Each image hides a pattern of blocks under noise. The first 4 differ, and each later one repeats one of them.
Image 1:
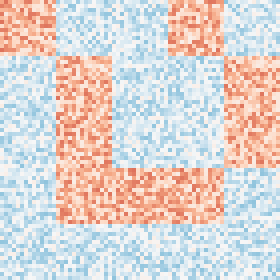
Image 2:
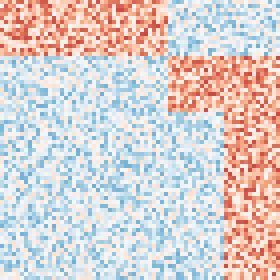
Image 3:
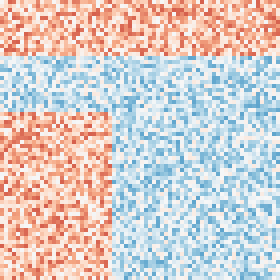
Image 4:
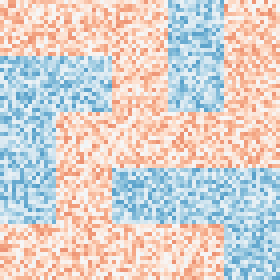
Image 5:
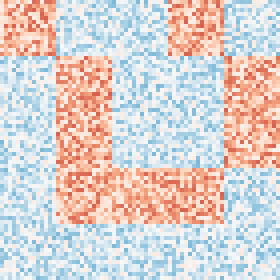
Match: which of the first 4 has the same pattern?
1
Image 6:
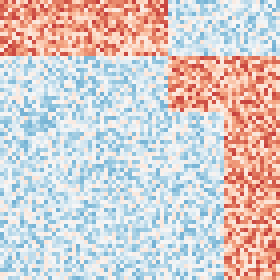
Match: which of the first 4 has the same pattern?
2
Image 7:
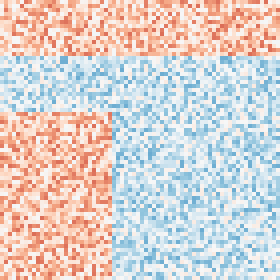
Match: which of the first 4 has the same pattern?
3
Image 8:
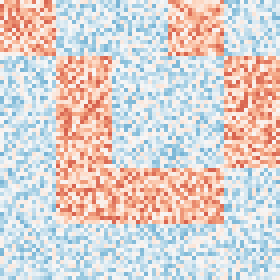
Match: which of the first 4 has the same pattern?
1
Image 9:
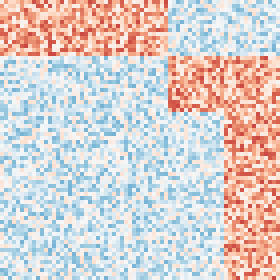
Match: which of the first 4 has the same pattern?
2
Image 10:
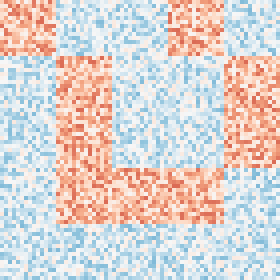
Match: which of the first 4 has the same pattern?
1
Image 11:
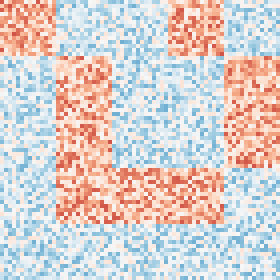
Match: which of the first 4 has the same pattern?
1
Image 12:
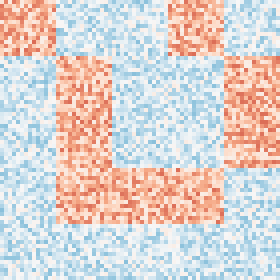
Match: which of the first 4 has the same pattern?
1
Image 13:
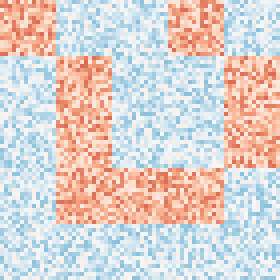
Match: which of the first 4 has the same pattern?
1
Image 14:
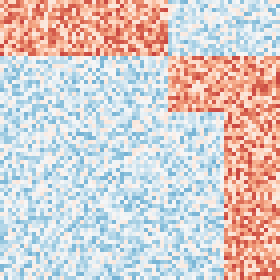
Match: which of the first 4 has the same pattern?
2
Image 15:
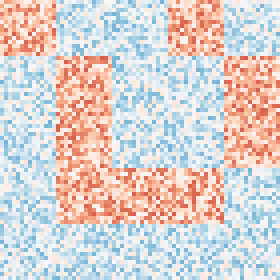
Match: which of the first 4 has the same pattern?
1
